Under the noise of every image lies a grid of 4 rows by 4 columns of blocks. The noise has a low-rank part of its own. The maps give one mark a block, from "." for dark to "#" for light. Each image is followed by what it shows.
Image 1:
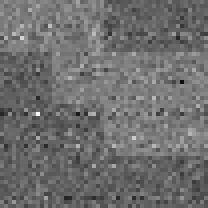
# # . .
. # # #
. . # #
. . . .
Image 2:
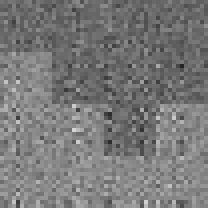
. . . .
# . . .
# # . #
# # # #
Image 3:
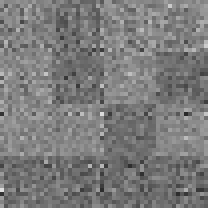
# . # #
# . # .
# # . #
. . . .
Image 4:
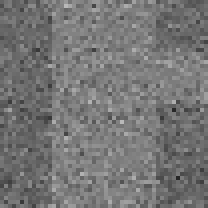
. # # .
. # # #
. # # .
. # # .
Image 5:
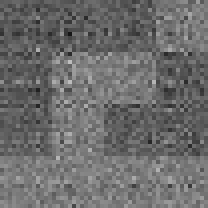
. . . #
. # # .
. # . .
# # # #
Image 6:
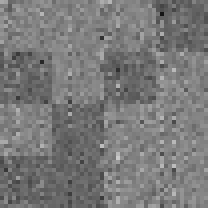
# # # .
. # . #
# . # #
. . # #
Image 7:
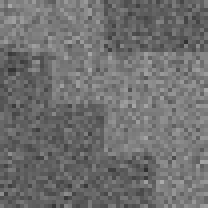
# # . .
. # # #
. . # #
. . . #
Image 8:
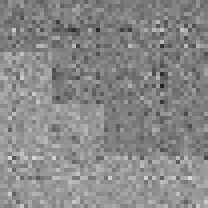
. . . .
# . . .
# # . .
# # # #
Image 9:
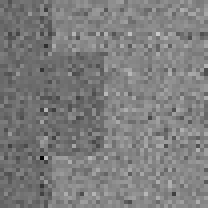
. # # #
. . # #
. . # #
. # # #
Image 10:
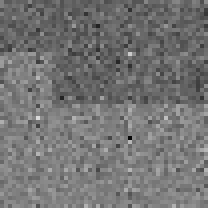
. . . .
# . . .
# # # #
# # # #
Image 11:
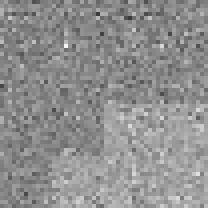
. . . .
. . . .
. . # #
. # # #
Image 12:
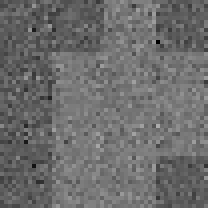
. . # .
. # # #
. # # #
. # # .
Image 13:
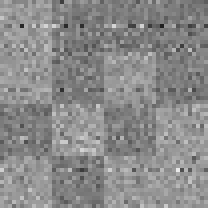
# . . .
# . # .
. # . #
# . # #
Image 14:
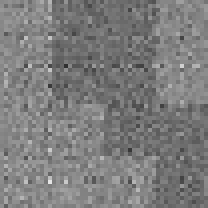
# . . #
# . . #
# # . .
# # # .
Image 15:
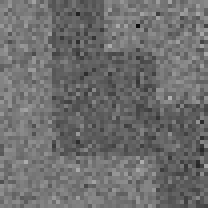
# . # #
# . . #
# . . .
# # # .
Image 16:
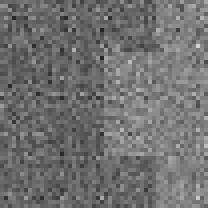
. . . #
. . # #
. . # #
. . . #
